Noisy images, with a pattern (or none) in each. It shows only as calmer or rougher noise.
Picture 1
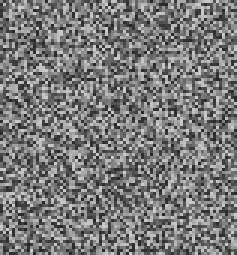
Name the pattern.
only noise
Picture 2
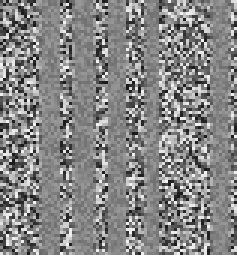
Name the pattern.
bands of columns
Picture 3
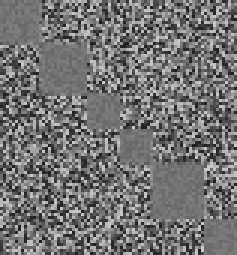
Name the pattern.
blocks along the diagonal
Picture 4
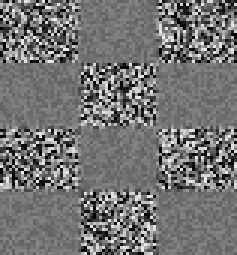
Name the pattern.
a checkerboard
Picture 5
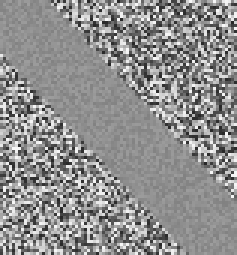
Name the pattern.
a diagonal band
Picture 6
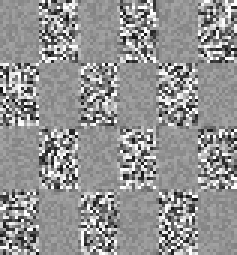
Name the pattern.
a checkerboard
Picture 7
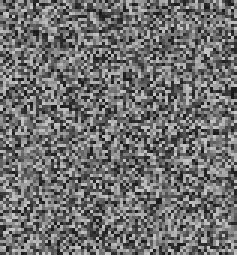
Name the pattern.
only noise
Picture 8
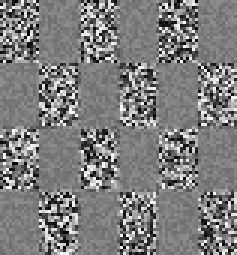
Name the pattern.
a checkerboard
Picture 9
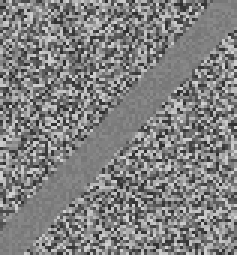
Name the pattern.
a diagonal band
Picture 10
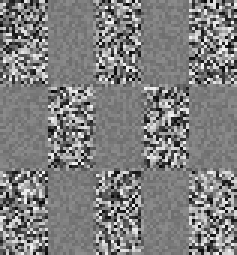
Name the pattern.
a checkerboard
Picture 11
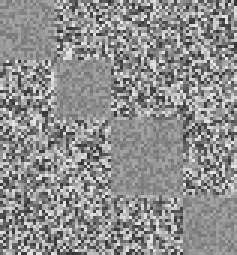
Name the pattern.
blocks along the diagonal
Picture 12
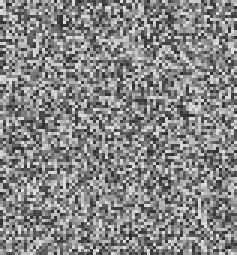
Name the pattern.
only noise
